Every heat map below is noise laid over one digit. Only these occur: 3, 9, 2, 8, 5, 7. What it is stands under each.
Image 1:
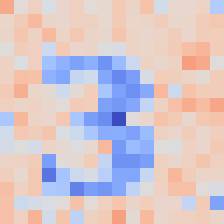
3
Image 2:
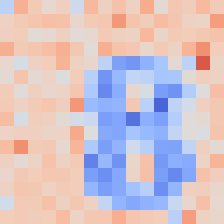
8
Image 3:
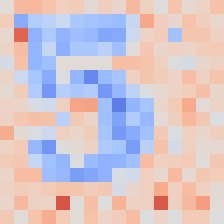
5
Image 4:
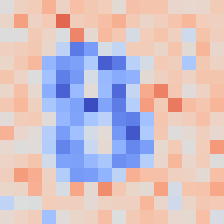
8
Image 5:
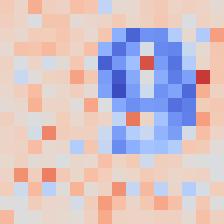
9
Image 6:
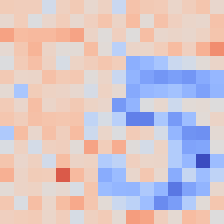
5
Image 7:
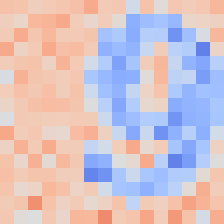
9
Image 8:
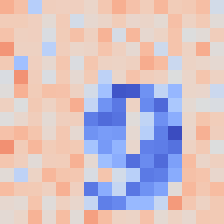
9
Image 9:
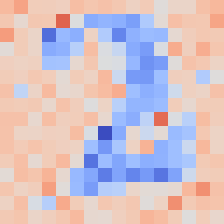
2
